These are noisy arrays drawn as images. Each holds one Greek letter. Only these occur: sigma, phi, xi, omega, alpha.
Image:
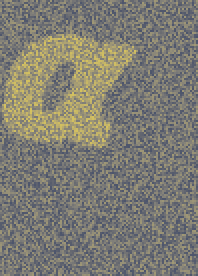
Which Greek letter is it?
alpha
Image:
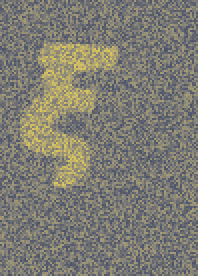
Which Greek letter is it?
xi
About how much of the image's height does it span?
half
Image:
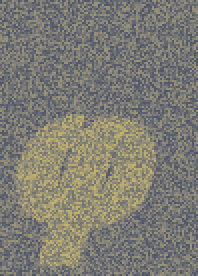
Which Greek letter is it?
phi
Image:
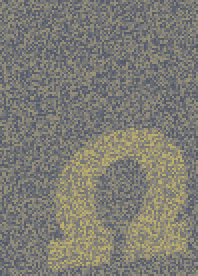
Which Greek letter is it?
omega
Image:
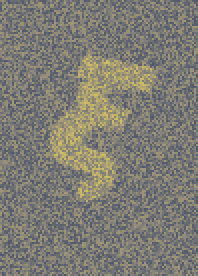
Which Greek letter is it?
xi
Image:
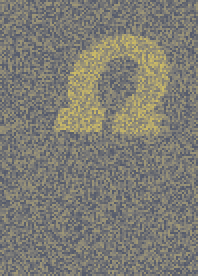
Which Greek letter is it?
omega
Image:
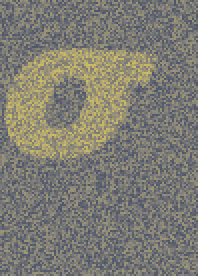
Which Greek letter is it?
sigma
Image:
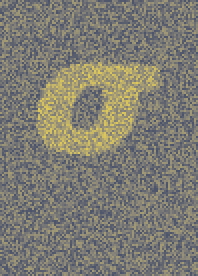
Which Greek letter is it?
sigma
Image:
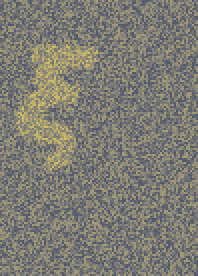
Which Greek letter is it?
xi
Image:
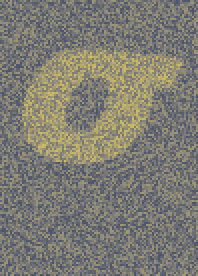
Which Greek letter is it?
sigma
